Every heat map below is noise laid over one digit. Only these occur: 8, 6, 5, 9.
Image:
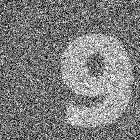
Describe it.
light 9
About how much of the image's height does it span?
two thirds
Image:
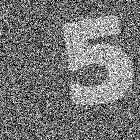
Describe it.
light 5
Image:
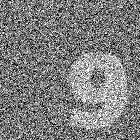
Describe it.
light 9
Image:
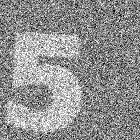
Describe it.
light 5
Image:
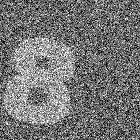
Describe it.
light 8
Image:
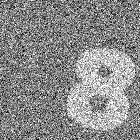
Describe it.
light 8
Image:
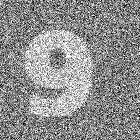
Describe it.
light 9
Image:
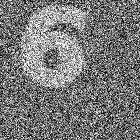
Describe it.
light 6
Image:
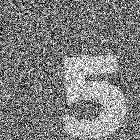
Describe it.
light 5
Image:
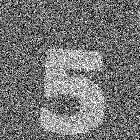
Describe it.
light 5
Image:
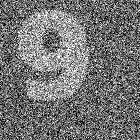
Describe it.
light 9
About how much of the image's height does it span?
two thirds
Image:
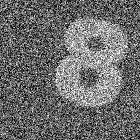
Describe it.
light 8
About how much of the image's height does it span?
two thirds
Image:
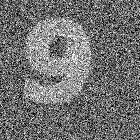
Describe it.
light 9
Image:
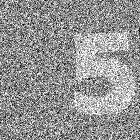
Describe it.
light 5
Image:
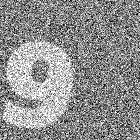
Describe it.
light 9
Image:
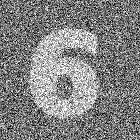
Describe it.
light 6
